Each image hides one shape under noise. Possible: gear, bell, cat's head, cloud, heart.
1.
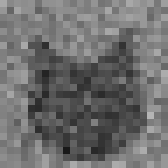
cat's head
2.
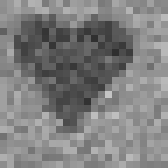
heart
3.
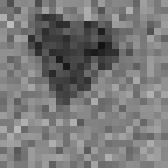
heart
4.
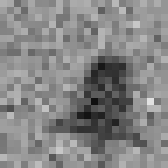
bell
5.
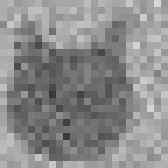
cat's head
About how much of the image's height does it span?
nearly all
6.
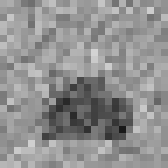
cloud
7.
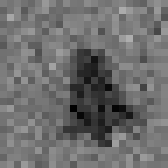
bell
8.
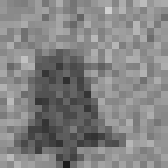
bell
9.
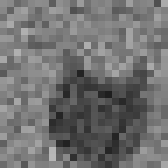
cat's head
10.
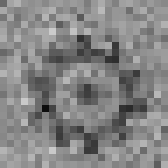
gear
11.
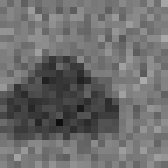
cloud
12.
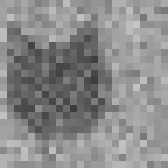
cat's head
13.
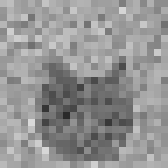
cat's head
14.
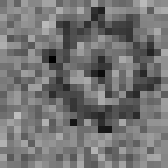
gear
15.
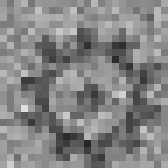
gear
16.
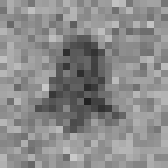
bell
